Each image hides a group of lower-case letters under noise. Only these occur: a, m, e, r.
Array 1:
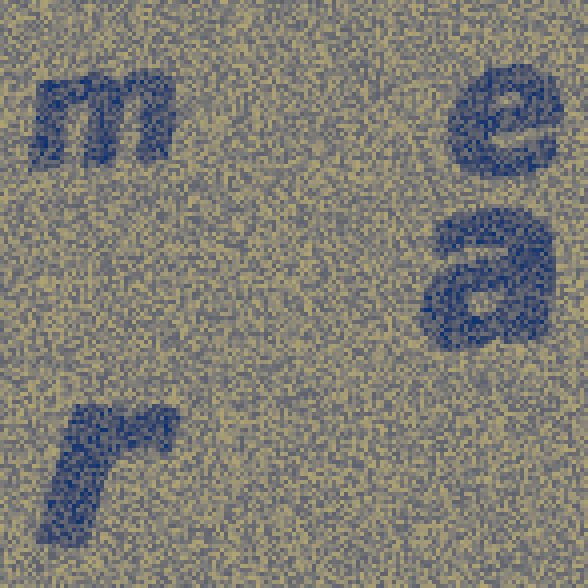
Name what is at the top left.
m
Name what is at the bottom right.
nothing
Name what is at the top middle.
nothing
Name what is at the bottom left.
r
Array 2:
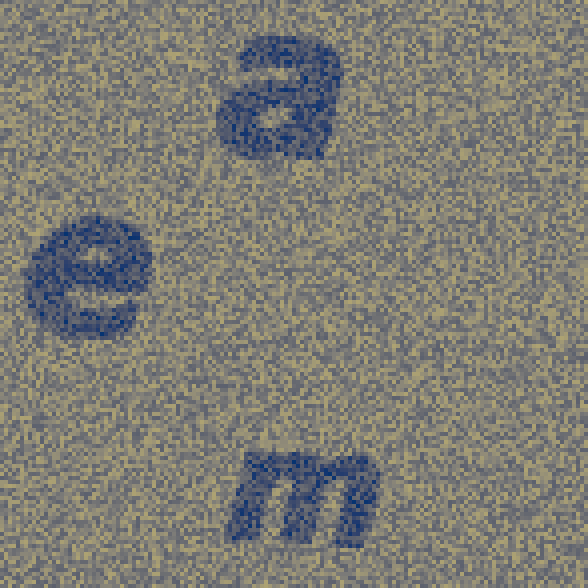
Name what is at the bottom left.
nothing
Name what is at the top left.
nothing
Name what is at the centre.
nothing
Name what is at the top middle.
a
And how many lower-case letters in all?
3
